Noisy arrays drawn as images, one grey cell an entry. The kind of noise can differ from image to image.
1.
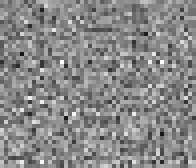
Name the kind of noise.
low rank plus noise
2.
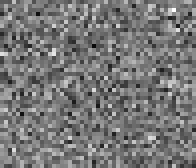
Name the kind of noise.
low rank plus noise
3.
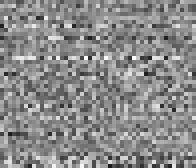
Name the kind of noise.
rows of uneven size
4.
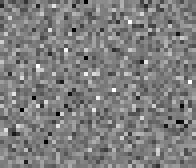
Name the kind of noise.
heavy tails
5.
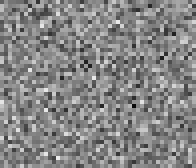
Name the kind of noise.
independent entries
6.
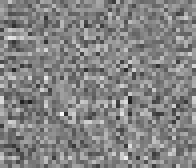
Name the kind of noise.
low rank plus noise
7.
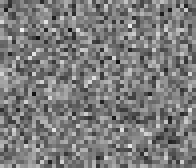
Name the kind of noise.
independent entries
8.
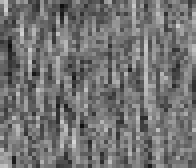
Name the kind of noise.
streaked along the columns
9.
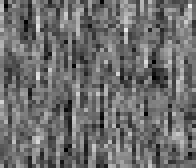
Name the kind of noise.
streaked along the columns
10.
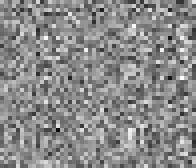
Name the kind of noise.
low rank plus noise
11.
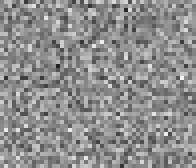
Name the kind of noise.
low rank plus noise
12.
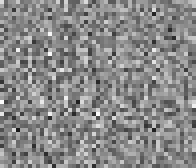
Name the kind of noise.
low rank plus noise
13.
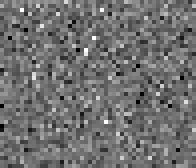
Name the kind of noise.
heavy tails
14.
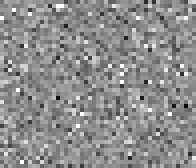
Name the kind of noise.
heavy tails
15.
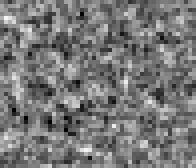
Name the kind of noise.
blotchy
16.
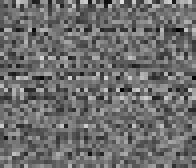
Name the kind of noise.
rows of uneven size
